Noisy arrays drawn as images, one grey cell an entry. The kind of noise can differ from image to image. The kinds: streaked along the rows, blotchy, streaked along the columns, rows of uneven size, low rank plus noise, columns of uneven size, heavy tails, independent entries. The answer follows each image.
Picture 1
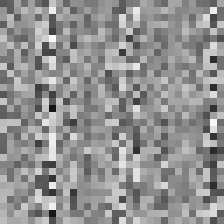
columns of uneven size
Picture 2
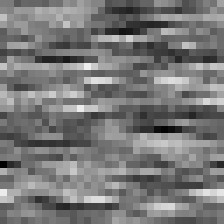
streaked along the rows
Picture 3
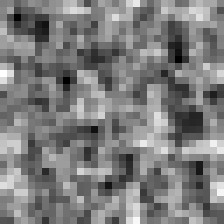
blotchy
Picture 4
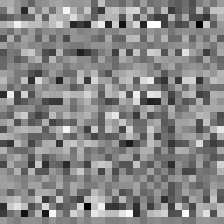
rows of uneven size
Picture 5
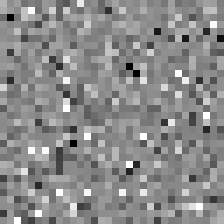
heavy tails
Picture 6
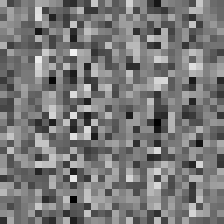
columns of uneven size
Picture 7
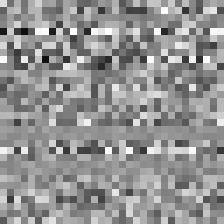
rows of uneven size
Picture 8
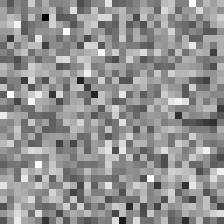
independent entries
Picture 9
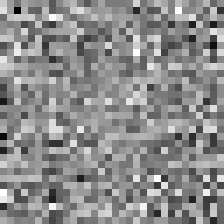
low rank plus noise
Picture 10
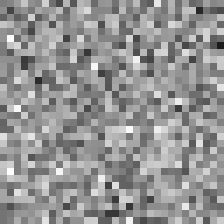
independent entries
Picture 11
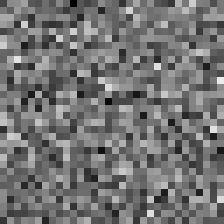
independent entries
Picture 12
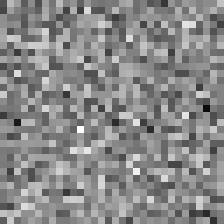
independent entries
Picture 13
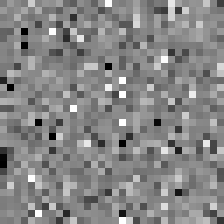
heavy tails
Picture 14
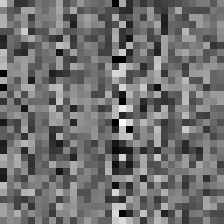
columns of uneven size
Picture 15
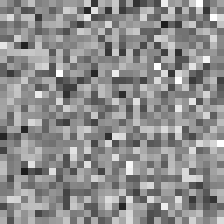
independent entries
